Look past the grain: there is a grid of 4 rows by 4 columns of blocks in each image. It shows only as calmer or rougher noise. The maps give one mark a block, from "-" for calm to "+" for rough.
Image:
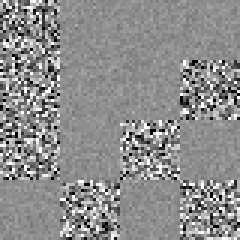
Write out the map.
+ - - -
+ - - +
+ - + -
- + - +
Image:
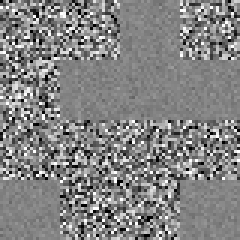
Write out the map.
+ + - +
+ - - -
+ + + +
- + + -
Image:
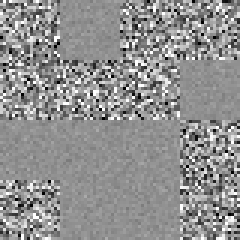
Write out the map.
+ - + +
+ + + -
- - - +
+ - - +
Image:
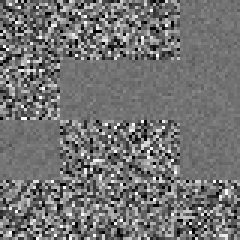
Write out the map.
+ + + -
+ - - -
- + + -
+ + + +
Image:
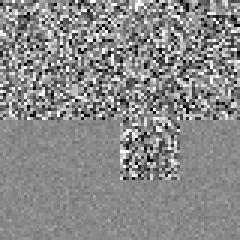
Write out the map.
+ + + +
+ + + +
- - + -
- - - -
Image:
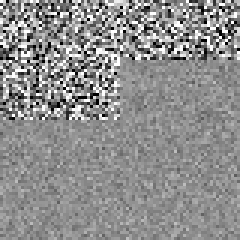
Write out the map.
+ + + +
+ + - -
- - - -
- - - -
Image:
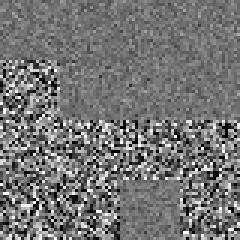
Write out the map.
- - - -
+ - - -
+ + + +
+ + - +
